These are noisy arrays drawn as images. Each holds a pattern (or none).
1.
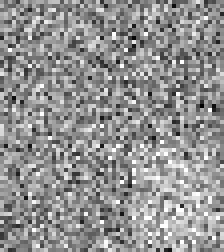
one block
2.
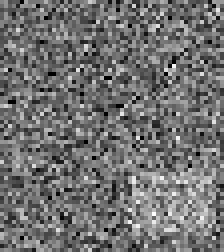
one block
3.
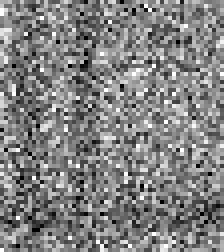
bands of rows crossing bands of columns
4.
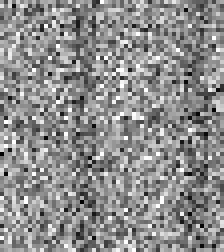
bands of columns
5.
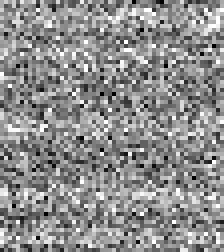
bands of rows
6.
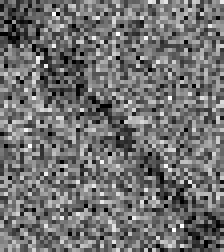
blocks along the diagonal
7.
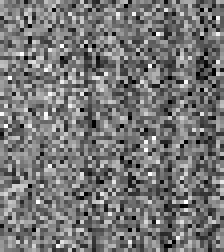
bands of columns
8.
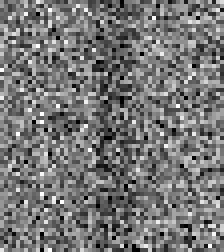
one band of columns
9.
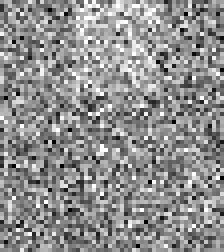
one block
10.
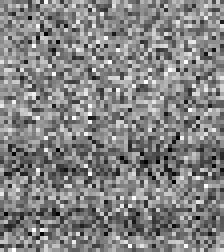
bands of rows
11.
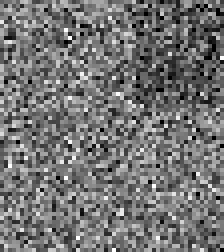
one block
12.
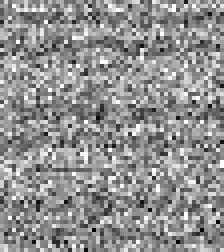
bands of rows
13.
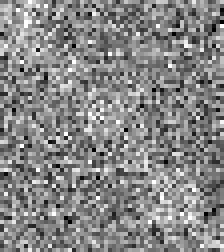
blocks along the diagonal
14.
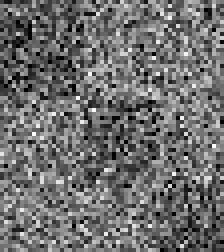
blocks along the diagonal
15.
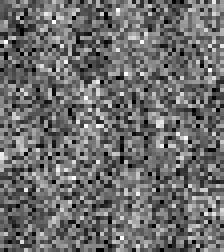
a checkerboard
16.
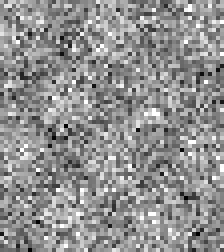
a checkerboard
